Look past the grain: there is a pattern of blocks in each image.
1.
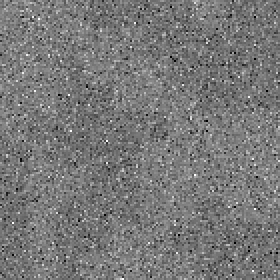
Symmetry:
no symmetry
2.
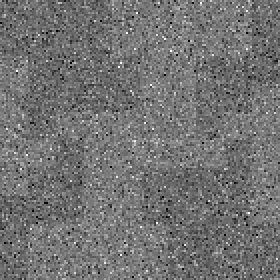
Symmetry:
the same after a half turn
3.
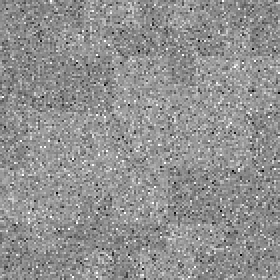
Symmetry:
the same after a half turn
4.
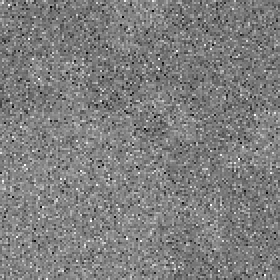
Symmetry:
mirrored about the diagonal from the bottom left
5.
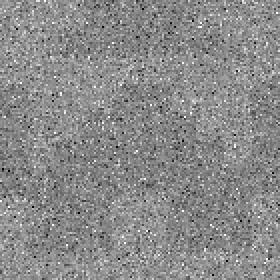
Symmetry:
left and right mirror each other
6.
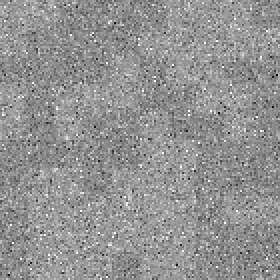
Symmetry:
no symmetry
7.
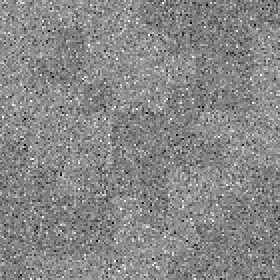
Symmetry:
mirrored about the diagonal from the top left
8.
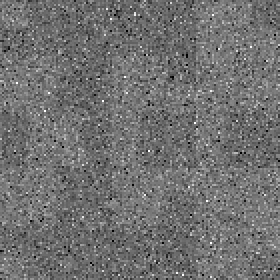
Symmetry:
top and bottom mirror each other
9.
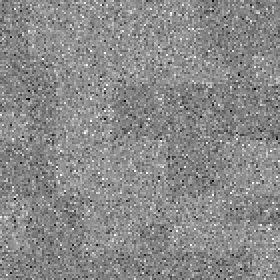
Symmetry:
no symmetry
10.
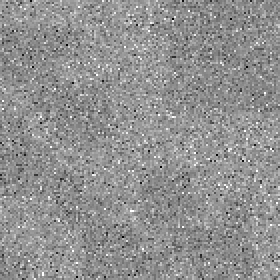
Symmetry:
mirrored about the diagonal from the bottom left
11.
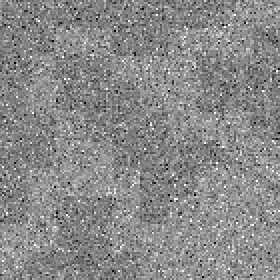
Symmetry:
mirrored about the diagonal from the top left
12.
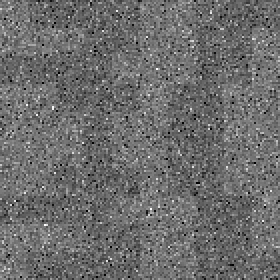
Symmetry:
top and bottom mirror each other
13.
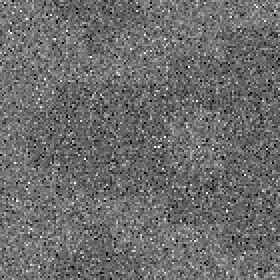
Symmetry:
top and bottom mirror each other
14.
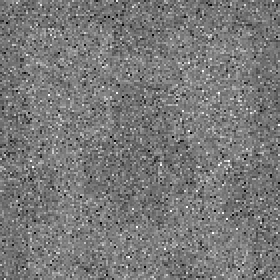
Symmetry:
left and right mirror each other
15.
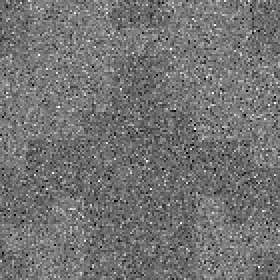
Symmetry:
left and right mirror each other
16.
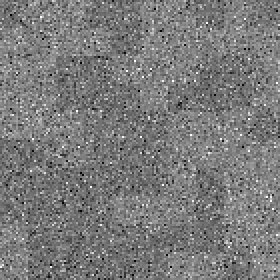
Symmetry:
no symmetry
